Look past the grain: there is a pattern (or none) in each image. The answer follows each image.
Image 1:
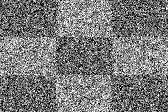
a checkerboard
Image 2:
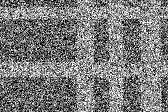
bands of rows crossing bands of columns
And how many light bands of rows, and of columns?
2 and 3
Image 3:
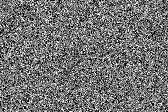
only noise
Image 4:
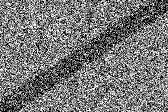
a diagonal band
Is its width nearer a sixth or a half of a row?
a sixth
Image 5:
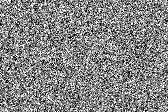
only noise
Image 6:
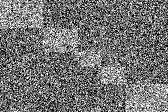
blocks along the diagonal
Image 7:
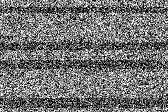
bands of rows
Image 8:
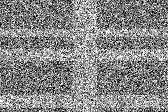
bands of rows crossing bands of columns
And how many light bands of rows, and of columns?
3 and 1
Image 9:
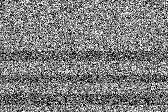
bands of rows
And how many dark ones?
3
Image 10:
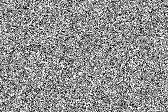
only noise
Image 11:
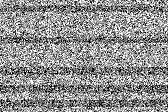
bands of rows
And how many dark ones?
5
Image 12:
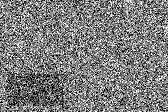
one block
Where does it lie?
bottom left
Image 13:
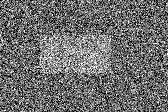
one block
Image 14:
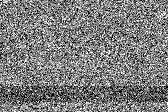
one band of rows
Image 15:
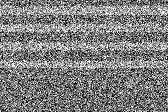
bands of rows
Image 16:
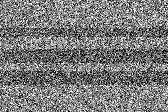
bands of rows
